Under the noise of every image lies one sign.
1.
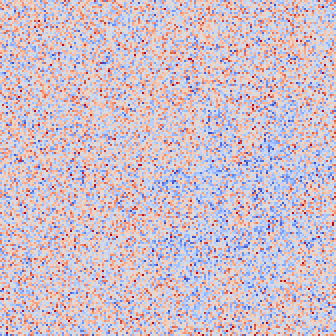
blue hash sign
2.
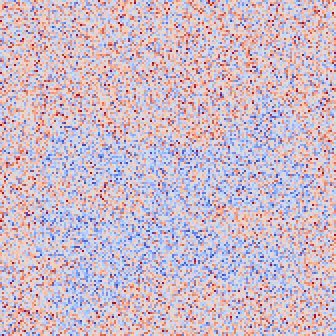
blue not-equal sign
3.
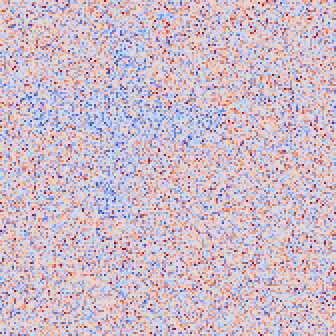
blue plus sign
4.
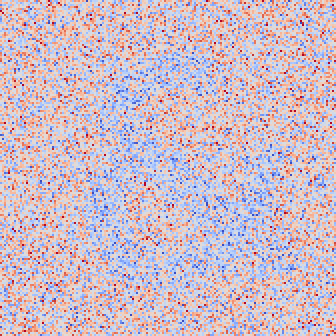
blue ampersand
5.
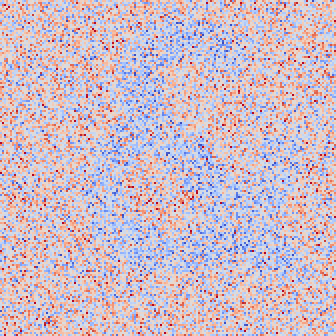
blue ampersand
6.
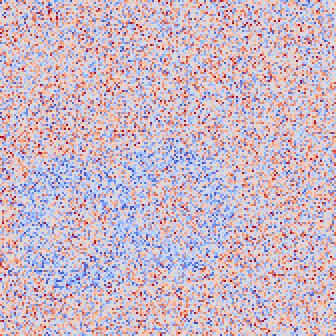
blue infinity sign
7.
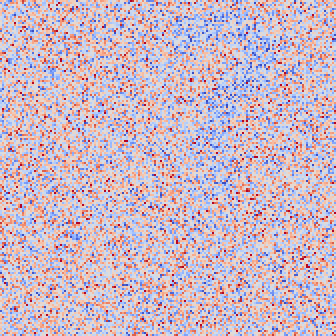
blue question mark
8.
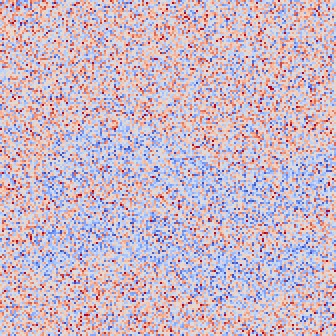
blue approximately sign
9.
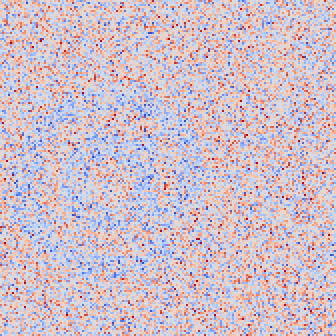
blue at sign
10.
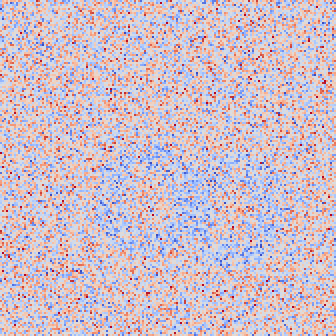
blue infinity sign
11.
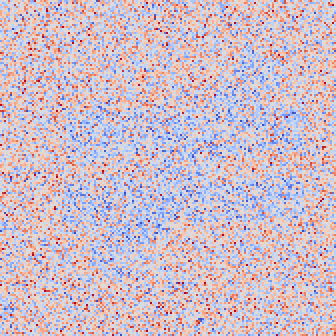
blue not-equal sign
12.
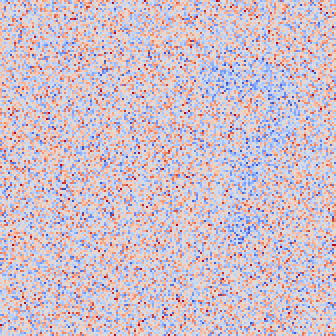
blue question mark
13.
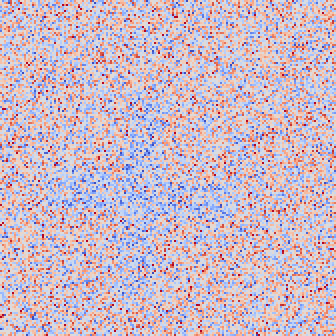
blue plus sign
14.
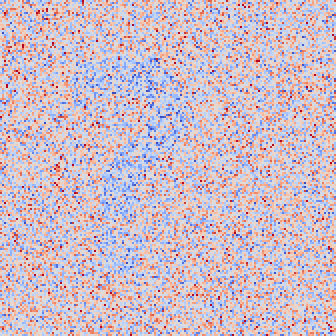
blue question mark
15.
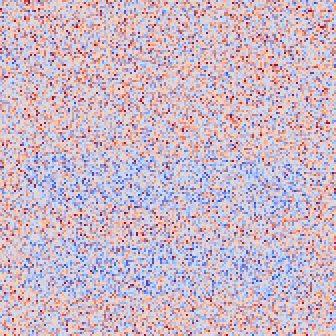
blue equals sign
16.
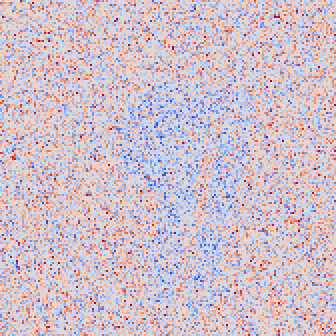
blue pilcrow
